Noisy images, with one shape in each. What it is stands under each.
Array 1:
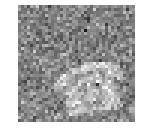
telephone
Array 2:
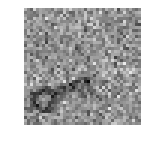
key
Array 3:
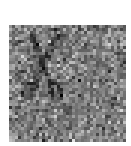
pair of scissors
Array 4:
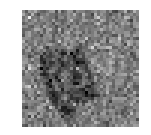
telephone
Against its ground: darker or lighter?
darker
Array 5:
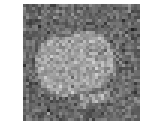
apple
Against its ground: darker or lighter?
lighter
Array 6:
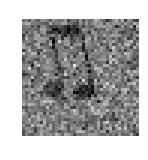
pair of musical notes
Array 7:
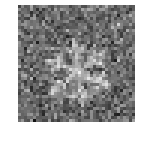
snowflake
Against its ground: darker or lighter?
lighter
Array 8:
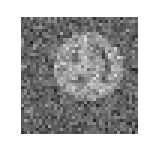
smiling face
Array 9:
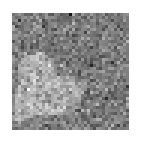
heart
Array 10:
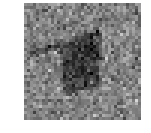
flag
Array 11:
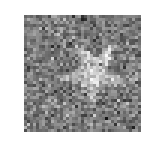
star
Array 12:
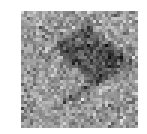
flag
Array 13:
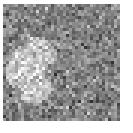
car
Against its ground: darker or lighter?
lighter
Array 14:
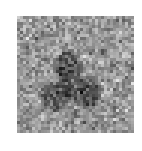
club
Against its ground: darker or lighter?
darker
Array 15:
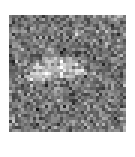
umbrella
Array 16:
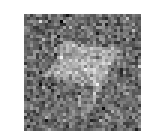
flag
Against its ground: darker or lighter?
lighter
